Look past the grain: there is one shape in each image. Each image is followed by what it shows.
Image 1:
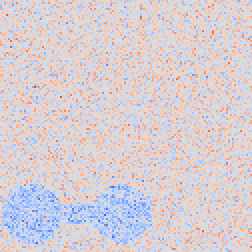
dumbbell
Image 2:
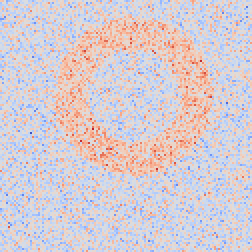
ring
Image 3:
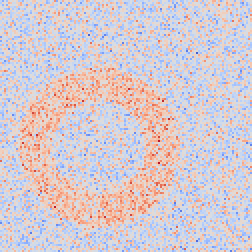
ring
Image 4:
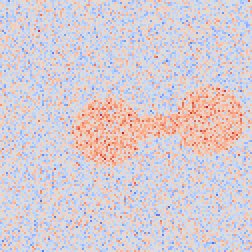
dumbbell
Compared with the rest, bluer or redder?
redder
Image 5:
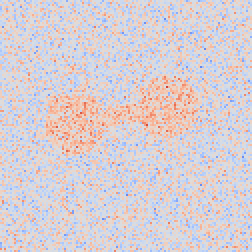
dumbbell
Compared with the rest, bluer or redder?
redder
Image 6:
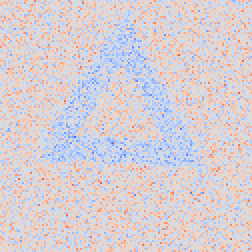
triangle frame
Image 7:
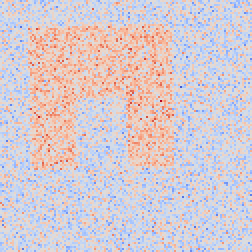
square with a notch
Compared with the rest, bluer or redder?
redder
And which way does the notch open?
down
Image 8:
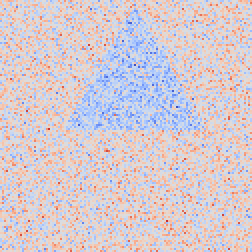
triangle
